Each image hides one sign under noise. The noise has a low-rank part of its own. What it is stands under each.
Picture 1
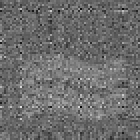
approximately sign
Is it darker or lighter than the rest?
lighter
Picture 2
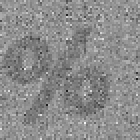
percent sign
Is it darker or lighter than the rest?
darker
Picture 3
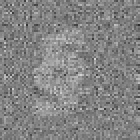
section sign
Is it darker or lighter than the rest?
lighter
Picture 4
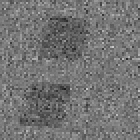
colon
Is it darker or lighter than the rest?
darker
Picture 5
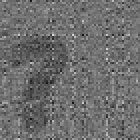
question mark
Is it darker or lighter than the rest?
darker
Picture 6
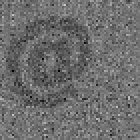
at sign
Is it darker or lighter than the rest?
darker
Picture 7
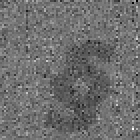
section sign
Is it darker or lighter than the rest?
darker
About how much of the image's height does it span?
two thirds
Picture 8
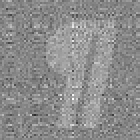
pilcrow
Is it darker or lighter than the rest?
lighter
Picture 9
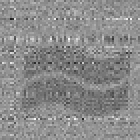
approximately sign
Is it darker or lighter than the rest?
darker
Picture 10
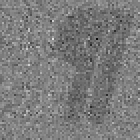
pilcrow
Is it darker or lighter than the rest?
darker
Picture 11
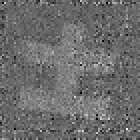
plus-minus sign
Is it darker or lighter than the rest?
lighter
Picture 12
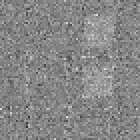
colon
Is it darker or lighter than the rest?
lighter
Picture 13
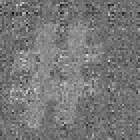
hash sign
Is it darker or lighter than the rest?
lighter
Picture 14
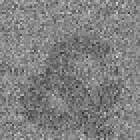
ampersand
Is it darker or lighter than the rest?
darker
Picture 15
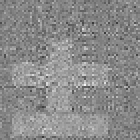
plus-minus sign
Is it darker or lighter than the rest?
lighter
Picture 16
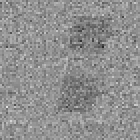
colon
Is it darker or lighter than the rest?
darker
